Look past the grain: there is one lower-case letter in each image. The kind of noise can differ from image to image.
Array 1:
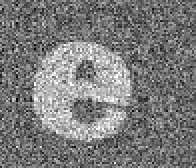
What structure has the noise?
low rank plus noise
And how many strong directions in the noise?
three or four
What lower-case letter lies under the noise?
e
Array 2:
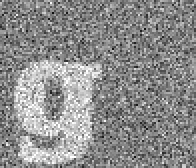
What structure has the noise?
independent entries
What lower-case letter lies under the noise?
g
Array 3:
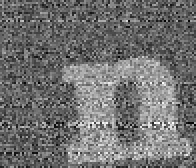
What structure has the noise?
rows of uneven size
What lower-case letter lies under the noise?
n
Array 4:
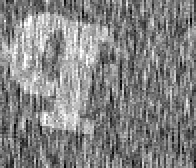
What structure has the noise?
streaked along the columns
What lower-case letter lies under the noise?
q
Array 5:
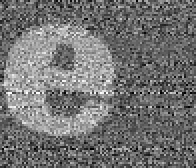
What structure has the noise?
rows of uneven size
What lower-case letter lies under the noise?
e
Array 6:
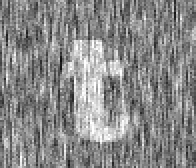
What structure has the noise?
streaked along the columns
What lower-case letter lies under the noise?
t
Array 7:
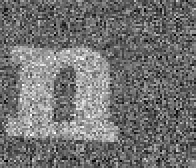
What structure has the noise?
low rank plus noise
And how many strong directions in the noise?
three or four
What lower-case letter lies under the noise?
n
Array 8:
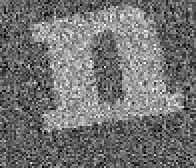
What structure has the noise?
low rank plus noise
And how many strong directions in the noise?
five to eight
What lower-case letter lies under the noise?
n
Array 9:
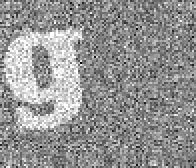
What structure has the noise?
low rank plus noise
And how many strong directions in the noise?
three or four
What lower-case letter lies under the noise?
g
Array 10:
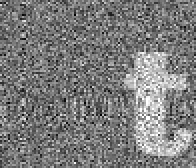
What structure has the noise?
low rank plus noise
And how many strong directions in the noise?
two
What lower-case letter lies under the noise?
t
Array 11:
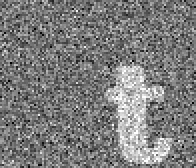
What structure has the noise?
independent entries
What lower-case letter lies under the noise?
t
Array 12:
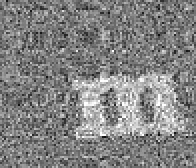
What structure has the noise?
low rank plus noise
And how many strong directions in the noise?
two
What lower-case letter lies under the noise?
m
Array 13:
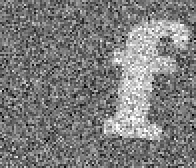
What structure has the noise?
independent entries
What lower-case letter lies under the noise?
f
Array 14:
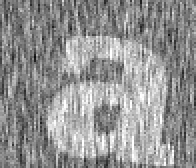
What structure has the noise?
streaked along the columns
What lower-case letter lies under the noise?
a
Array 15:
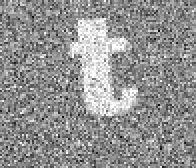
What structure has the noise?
low rank plus noise
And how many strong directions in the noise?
five to eight
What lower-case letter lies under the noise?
t
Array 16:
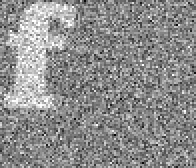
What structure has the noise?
independent entries
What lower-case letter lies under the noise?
f
